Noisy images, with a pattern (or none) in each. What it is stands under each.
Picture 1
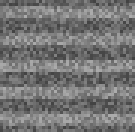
horizontal stripes
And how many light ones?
5
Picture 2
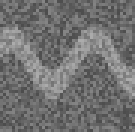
a wavy band
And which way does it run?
left to right
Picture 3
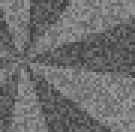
spokes from one point
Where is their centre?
middle left
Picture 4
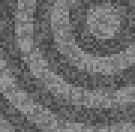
rings round one point
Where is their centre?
top right
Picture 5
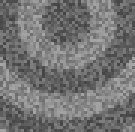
rings round one point
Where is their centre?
top middle
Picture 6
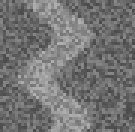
a wavy band
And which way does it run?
top to bottom
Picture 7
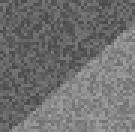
a sharp edge
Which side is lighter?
bottom right
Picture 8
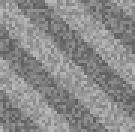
diagonal stripes
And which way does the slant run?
top left to bottom right
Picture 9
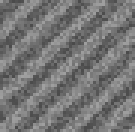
diagonal stripes
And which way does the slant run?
bottom left to top right
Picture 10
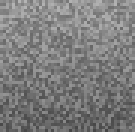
a smooth slope
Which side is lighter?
top
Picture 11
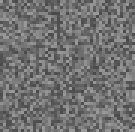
only noise
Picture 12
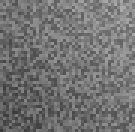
a smooth slope
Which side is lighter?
top right
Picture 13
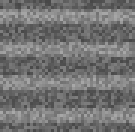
horizontal stripes
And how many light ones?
4
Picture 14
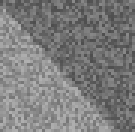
a sharp edge
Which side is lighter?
bottom left
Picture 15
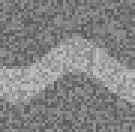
a wavy band
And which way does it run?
left to right
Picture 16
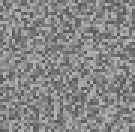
only noise
